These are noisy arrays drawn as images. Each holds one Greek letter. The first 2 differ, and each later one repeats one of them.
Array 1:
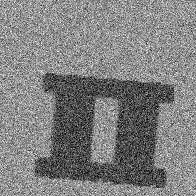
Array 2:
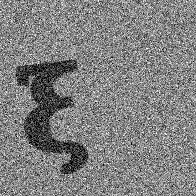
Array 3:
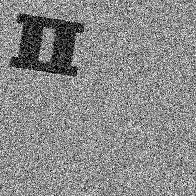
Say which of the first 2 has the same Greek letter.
1
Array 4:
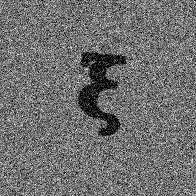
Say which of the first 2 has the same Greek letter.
2
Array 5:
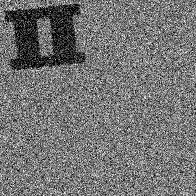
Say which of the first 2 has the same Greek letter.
1
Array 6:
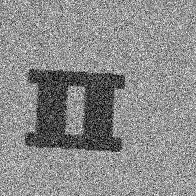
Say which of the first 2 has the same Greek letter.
1
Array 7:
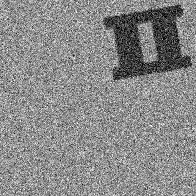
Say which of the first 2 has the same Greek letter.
1
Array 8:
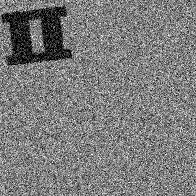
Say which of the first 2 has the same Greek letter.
1
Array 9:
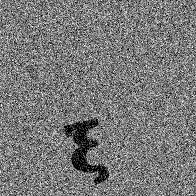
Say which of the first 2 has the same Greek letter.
2
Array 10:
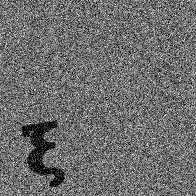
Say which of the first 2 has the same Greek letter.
2
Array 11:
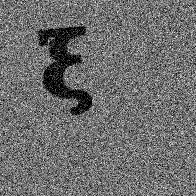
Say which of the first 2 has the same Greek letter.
2
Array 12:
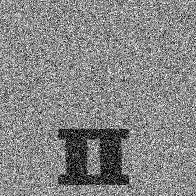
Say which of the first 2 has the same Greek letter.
1
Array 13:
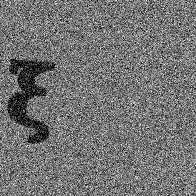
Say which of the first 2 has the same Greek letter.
2
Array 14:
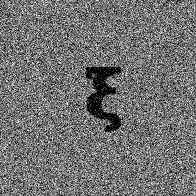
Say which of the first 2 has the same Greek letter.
2
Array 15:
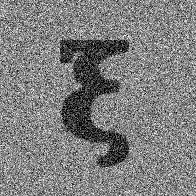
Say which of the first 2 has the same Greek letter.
2
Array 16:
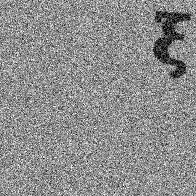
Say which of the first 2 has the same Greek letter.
2
